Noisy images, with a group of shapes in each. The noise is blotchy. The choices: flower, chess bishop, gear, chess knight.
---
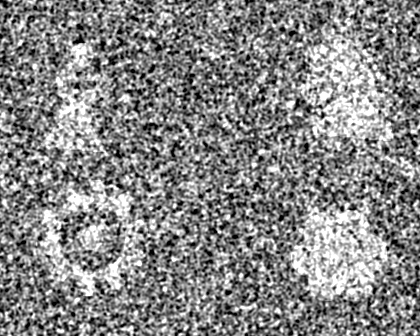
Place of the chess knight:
top right
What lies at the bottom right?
flower
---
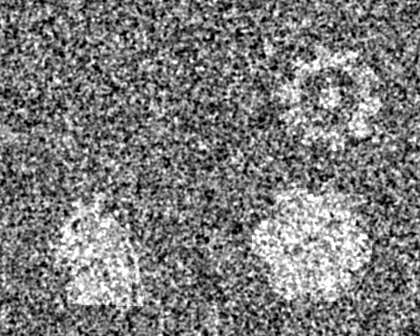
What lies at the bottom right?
flower
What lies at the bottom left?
chess knight
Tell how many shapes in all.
3
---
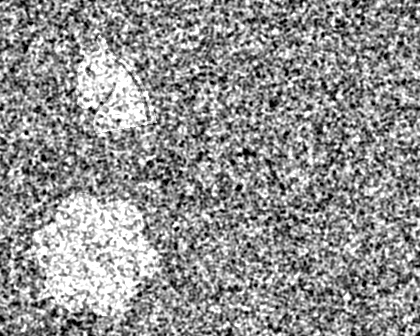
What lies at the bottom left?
flower
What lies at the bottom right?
nothing
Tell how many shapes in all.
2
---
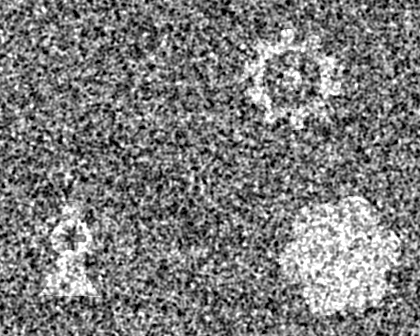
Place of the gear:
top right
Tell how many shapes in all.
3
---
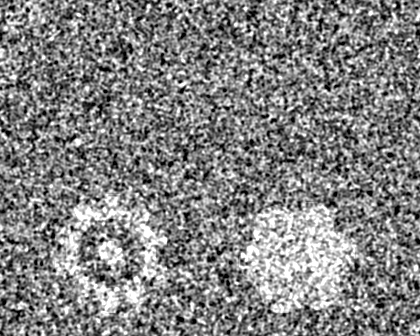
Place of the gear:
bottom left
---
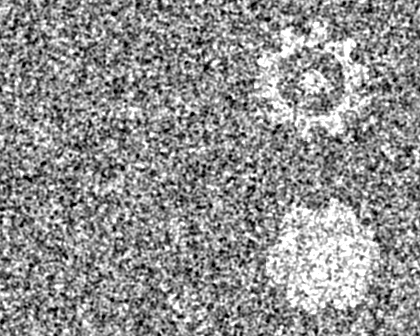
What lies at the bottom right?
flower
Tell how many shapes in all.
2
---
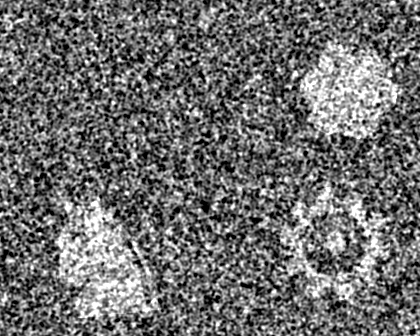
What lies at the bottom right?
gear
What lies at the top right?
flower
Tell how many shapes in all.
3
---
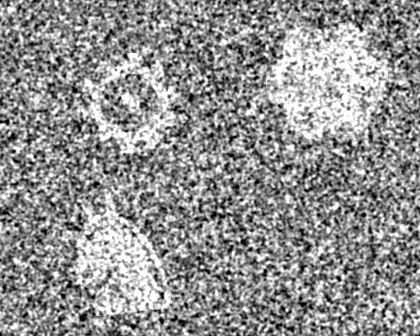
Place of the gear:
top left
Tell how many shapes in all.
3
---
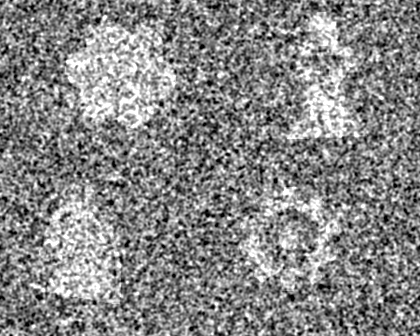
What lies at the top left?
flower
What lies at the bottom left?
chess knight
